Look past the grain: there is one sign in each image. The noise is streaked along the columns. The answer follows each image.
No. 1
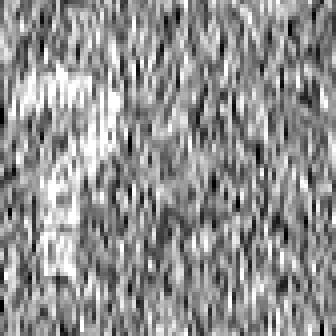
light question mark
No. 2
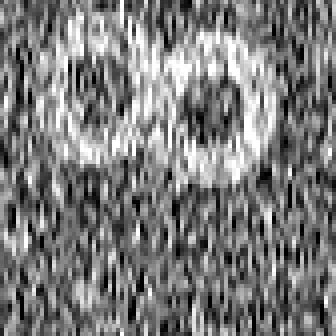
light infinity sign
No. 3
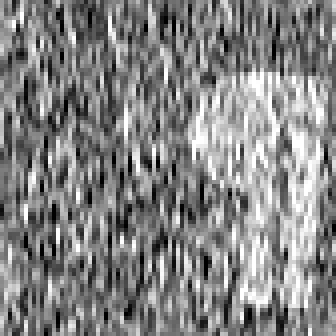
light pilcrow
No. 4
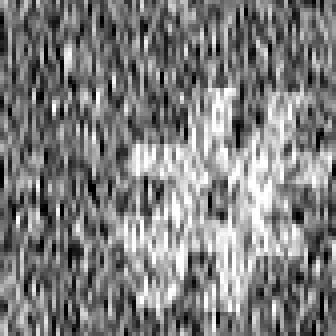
light hash sign
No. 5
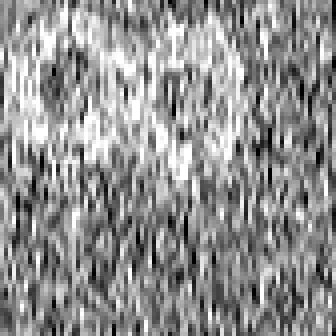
light infinity sign
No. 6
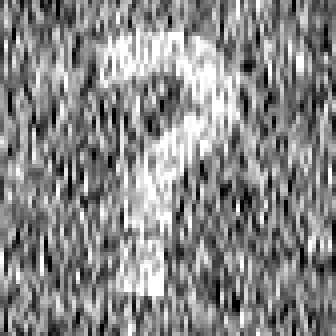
light question mark
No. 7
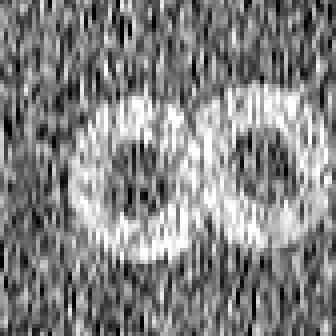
light infinity sign
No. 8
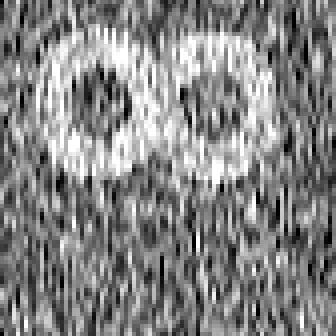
light infinity sign
